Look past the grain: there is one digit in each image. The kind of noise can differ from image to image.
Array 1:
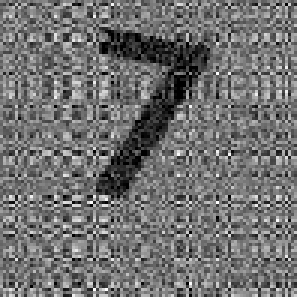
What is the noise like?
low rank plus noise
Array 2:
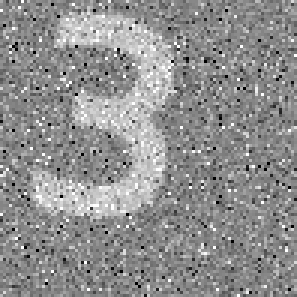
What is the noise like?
heavy tails
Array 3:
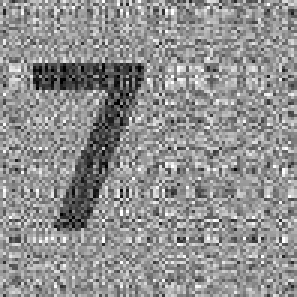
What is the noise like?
low rank plus noise
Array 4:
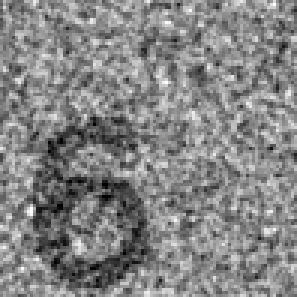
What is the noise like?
blotchy
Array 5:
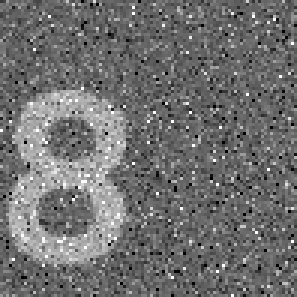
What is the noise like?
heavy tails
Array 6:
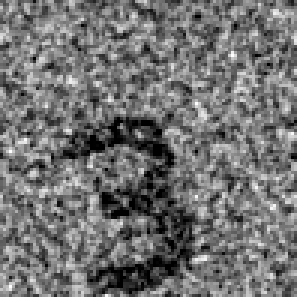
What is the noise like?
blotchy
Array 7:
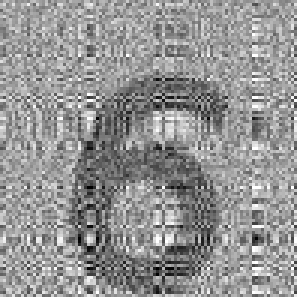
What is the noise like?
low rank plus noise
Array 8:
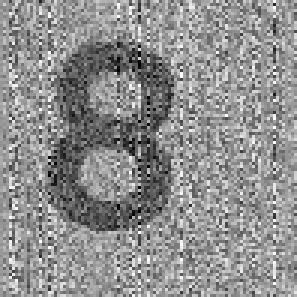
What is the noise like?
columns of uneven size
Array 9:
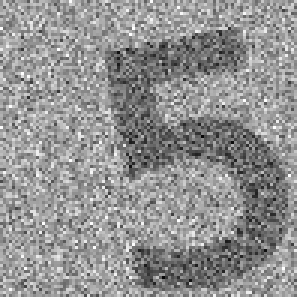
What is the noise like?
independent entries
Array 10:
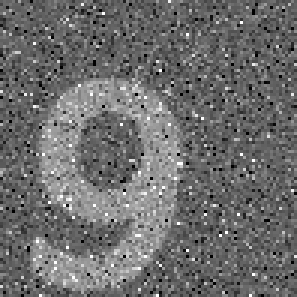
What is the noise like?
heavy tails
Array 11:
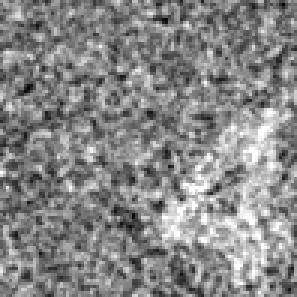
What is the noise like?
blotchy
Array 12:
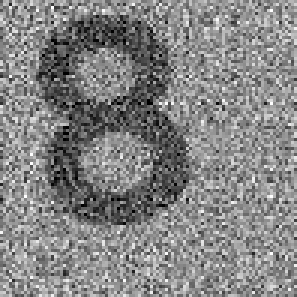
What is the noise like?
low rank plus noise
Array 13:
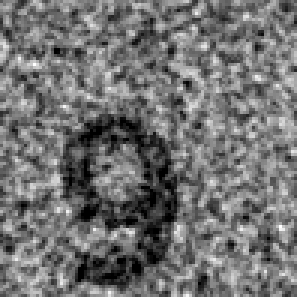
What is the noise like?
blotchy
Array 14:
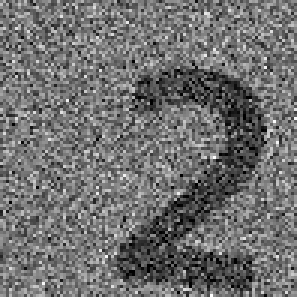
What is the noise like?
independent entries
